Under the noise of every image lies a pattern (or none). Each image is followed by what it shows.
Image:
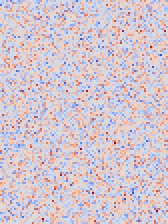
only noise
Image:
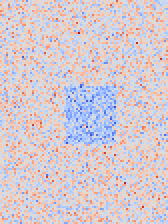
one block
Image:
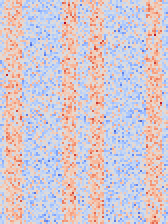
bands of columns
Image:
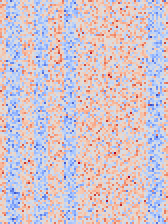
bands of columns
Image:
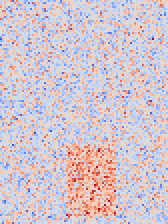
one block
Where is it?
bottom middle
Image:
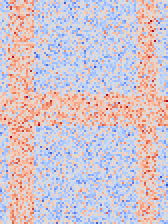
bands of rows crossing bands of columns
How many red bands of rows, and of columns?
1 and 2
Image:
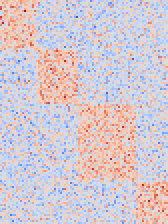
blocks along the diagonal
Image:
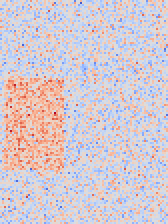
one block
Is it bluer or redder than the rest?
redder
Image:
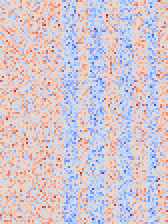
bands of columns
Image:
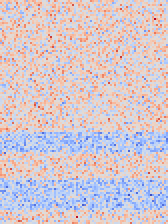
bands of rows
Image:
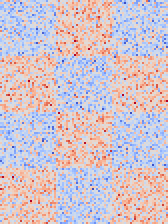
a checkerboard
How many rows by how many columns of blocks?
4 by 3
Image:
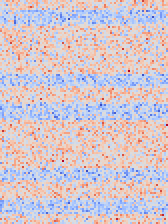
bands of rows
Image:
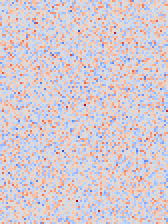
only noise
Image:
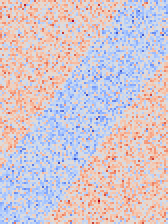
a diagonal band
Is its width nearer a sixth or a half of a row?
a half
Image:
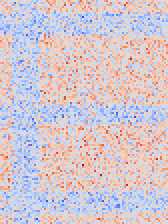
bands of rows crossing bands of columns
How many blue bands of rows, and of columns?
3 and 1
